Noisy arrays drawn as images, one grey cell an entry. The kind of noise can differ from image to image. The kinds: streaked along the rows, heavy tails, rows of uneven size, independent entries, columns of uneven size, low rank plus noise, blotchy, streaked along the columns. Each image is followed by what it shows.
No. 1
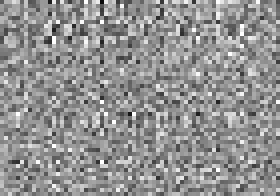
low rank plus noise
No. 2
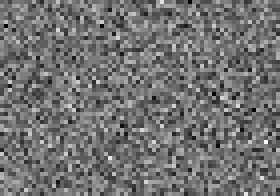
independent entries
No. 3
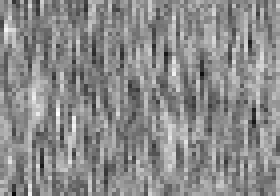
streaked along the columns
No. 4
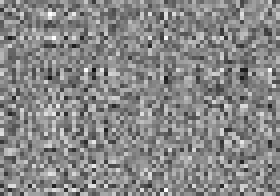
low rank plus noise
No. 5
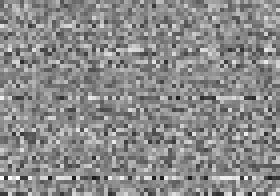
rows of uneven size
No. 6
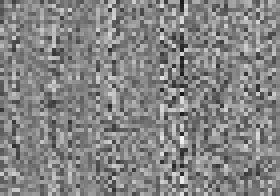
columns of uneven size
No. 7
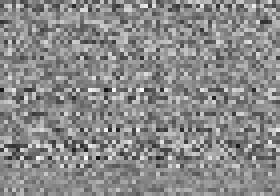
rows of uneven size
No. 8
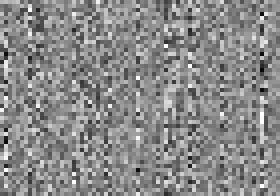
columns of uneven size
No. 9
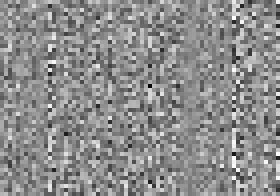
columns of uneven size
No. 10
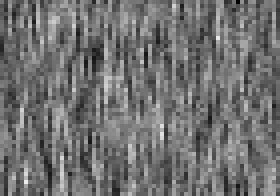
streaked along the columns
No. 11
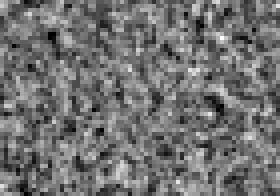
blotchy
